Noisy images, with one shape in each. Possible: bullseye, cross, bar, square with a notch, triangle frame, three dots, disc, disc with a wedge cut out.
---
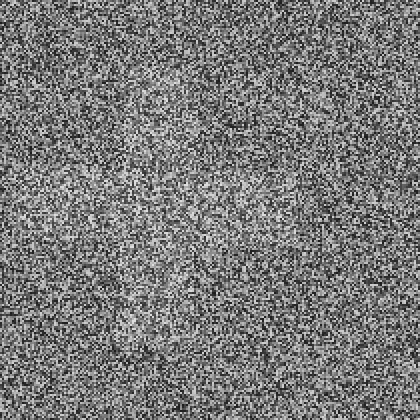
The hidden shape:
cross
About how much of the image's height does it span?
two thirds
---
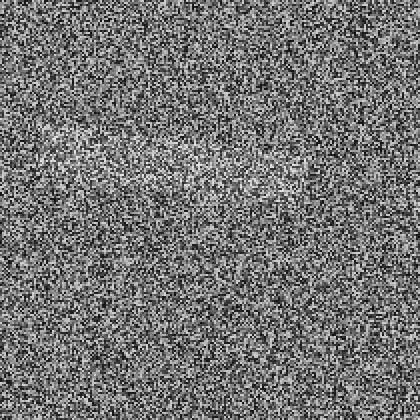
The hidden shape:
bar
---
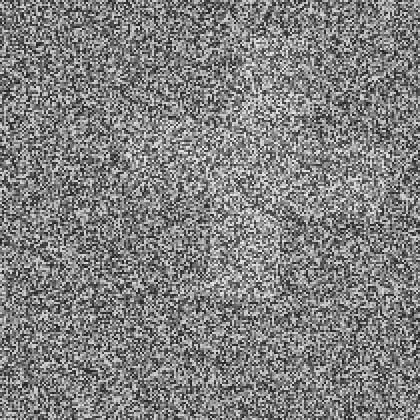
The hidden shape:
cross
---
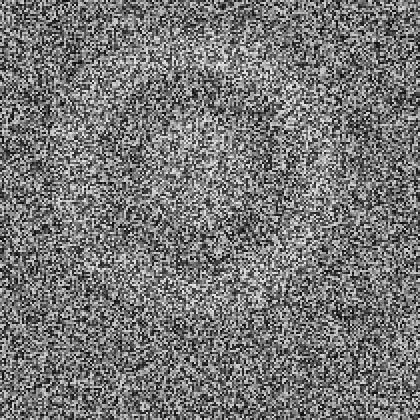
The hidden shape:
bullseye
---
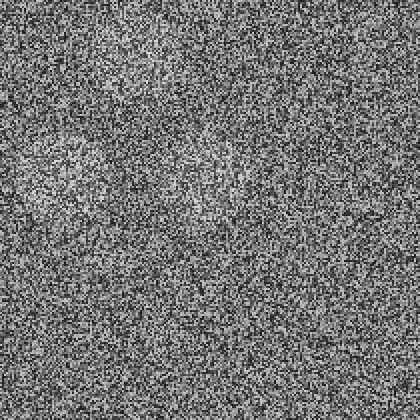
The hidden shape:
three dots
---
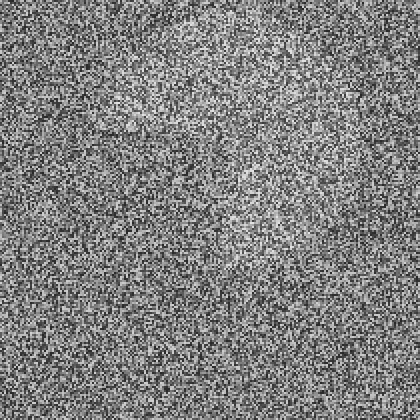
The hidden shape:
disc with a wedge cut out
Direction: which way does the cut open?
down and left
